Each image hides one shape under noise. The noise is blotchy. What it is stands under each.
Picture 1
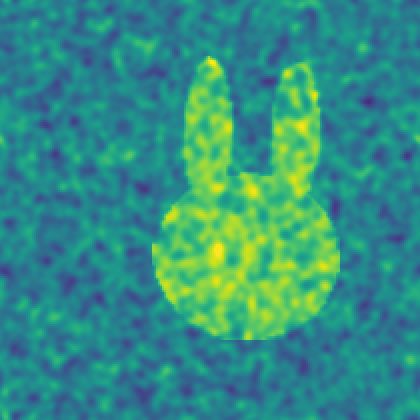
rabbit's head
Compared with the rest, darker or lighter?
lighter
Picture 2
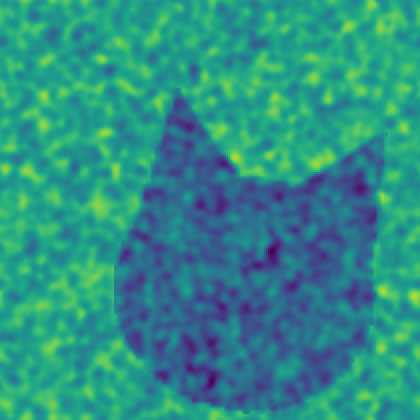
cat's head
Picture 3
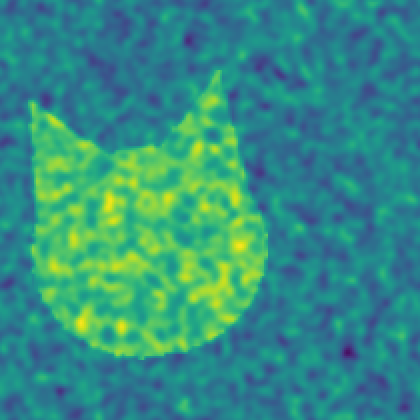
cat's head
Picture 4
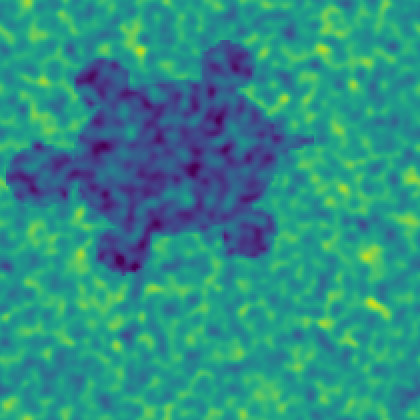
turtle
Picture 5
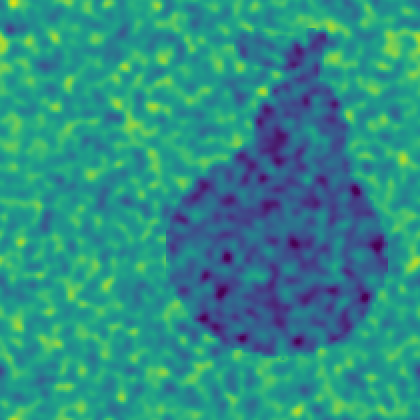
pear
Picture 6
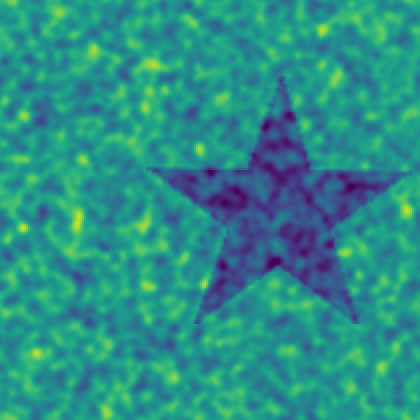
star
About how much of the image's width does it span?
two thirds
